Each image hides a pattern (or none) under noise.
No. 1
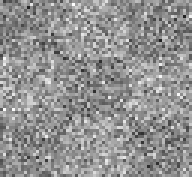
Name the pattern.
a checkerboard
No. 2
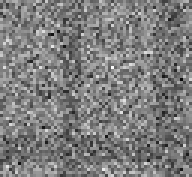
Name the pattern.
bands of rows crossing bands of columns
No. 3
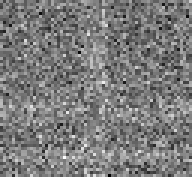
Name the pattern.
bands of rows crossing bands of columns
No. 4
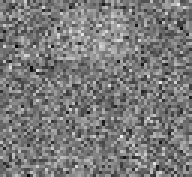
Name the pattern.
one block
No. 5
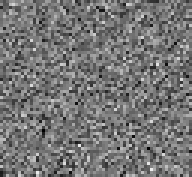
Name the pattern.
only noise
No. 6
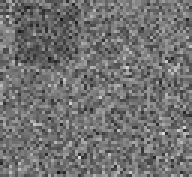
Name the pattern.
one block
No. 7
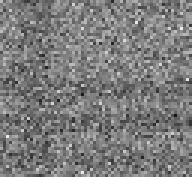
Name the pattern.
bands of rows crossing bands of columns
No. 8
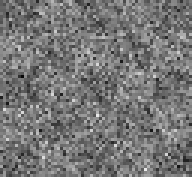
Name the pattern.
a checkerboard
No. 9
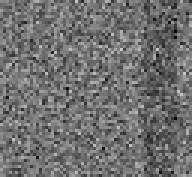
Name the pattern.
one band of columns
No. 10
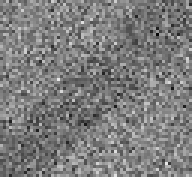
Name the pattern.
a diagonal band
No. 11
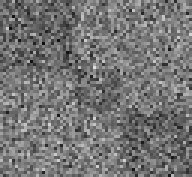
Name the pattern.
blocks along the diagonal
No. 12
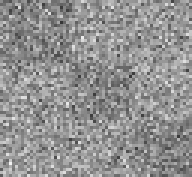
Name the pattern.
blocks along the diagonal
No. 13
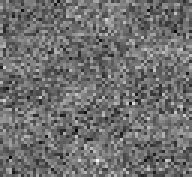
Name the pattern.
a checkerboard
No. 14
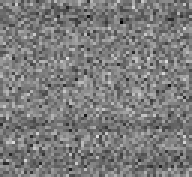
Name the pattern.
bands of rows
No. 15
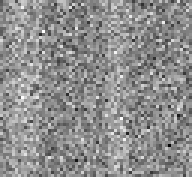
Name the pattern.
bands of columns
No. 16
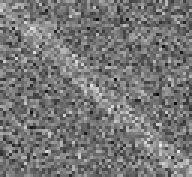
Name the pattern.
a diagonal band
